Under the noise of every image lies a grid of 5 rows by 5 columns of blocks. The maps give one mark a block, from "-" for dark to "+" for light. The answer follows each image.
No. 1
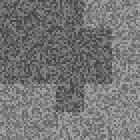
---++
----+
----+
++-++
+++++
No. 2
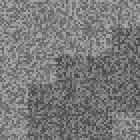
+++++
++++-
++---
+----
+---+
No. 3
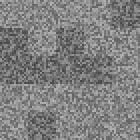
++++-
-+-++
----+
+++++
+-+++
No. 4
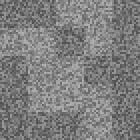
--++-
++-+-
-++--
-+++-
---+-
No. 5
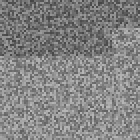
-----
----+
+++++
+++++
+++++
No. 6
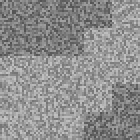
----+
---++
+++++
++++-
+++--
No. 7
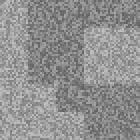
+----
+--++
+--++
++---
+++--
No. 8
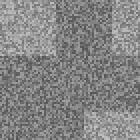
++--+
++--+
-----
-----
---++
